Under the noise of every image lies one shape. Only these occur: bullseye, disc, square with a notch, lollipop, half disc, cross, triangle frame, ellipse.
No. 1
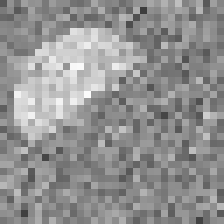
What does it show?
light half disc
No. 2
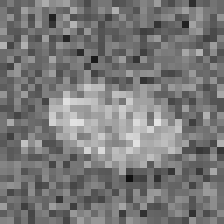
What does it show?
light ellipse
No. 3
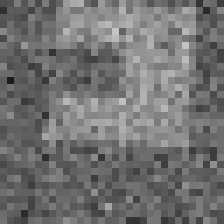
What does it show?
light square with a notch
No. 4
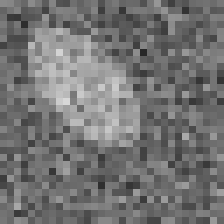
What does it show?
light ellipse
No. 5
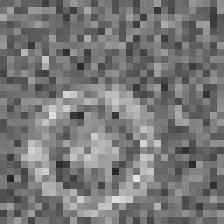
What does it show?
light bullseye
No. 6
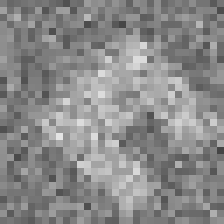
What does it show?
light square with a notch
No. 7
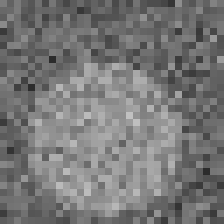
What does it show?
light disc
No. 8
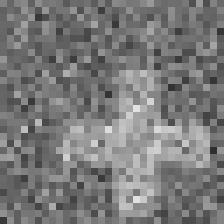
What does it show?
light cross
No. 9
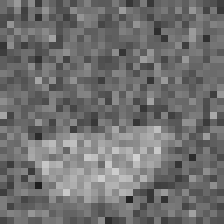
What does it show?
light half disc
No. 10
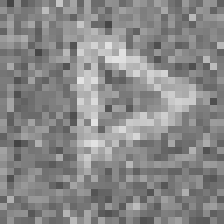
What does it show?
light triangle frame
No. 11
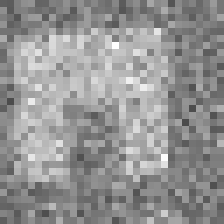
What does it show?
light square with a notch
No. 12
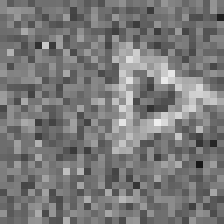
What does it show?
light triangle frame
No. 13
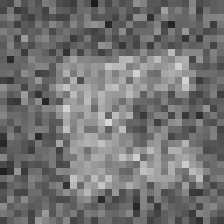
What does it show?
light square with a notch
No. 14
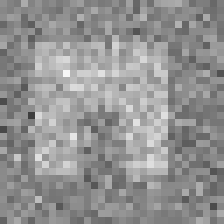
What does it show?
light square with a notch
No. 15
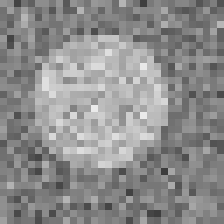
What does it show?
light disc
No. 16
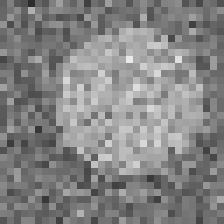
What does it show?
light disc
